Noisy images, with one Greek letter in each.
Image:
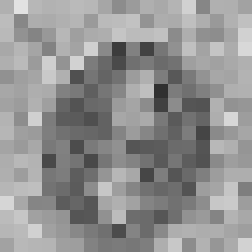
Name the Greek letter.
theta
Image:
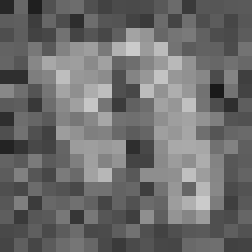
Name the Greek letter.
eta
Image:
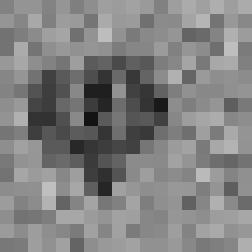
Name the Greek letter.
phi
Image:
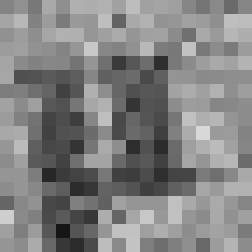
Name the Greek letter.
mu
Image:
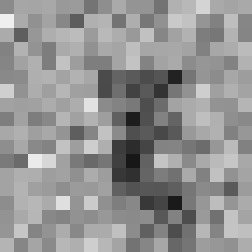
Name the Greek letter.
xi
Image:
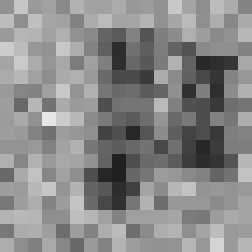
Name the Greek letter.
mu
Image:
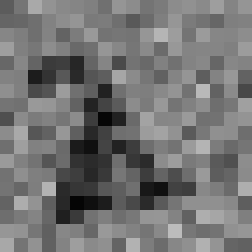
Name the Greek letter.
lambda
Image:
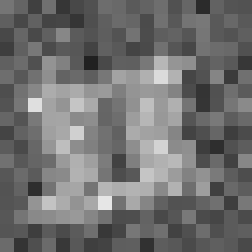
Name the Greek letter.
pi
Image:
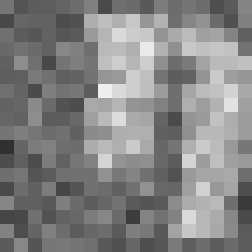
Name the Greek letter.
eta
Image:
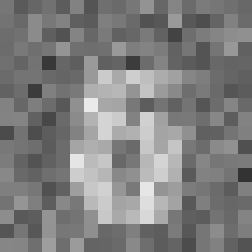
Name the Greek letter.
delta
